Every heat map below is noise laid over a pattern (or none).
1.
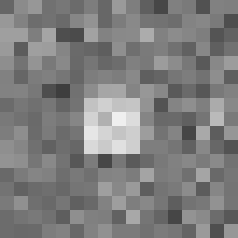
one block
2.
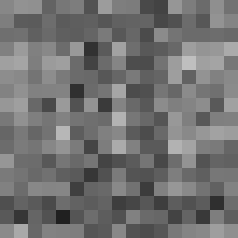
bands of rows crossing bands of columns
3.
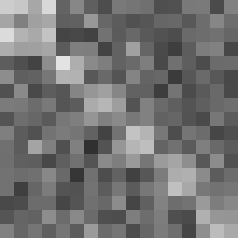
blocks along the diagonal
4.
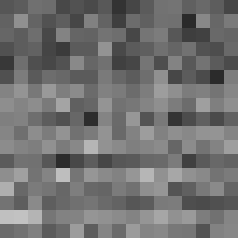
bands of rows
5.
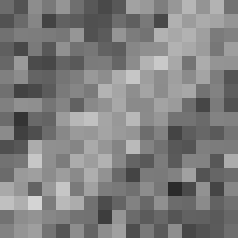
a diagonal band
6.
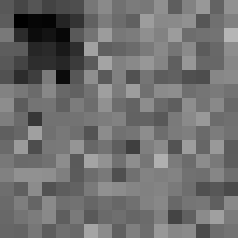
one block
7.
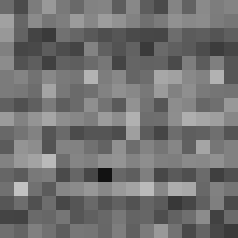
bands of rows
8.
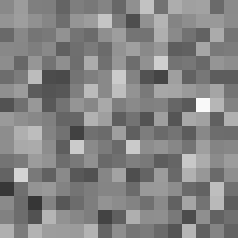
only noise
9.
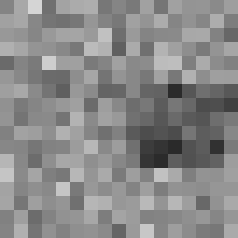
one block
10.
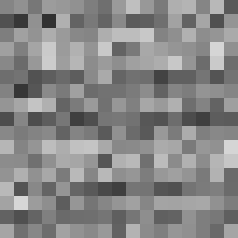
bands of rows
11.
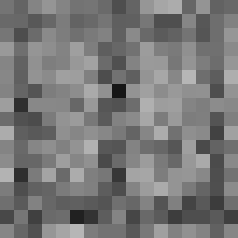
bands of rows crossing bands of columns
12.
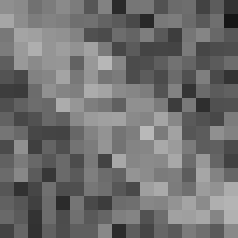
a diagonal band
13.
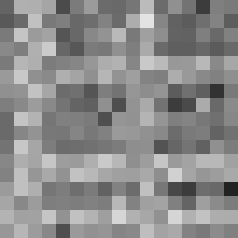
bands of rows crossing bands of columns
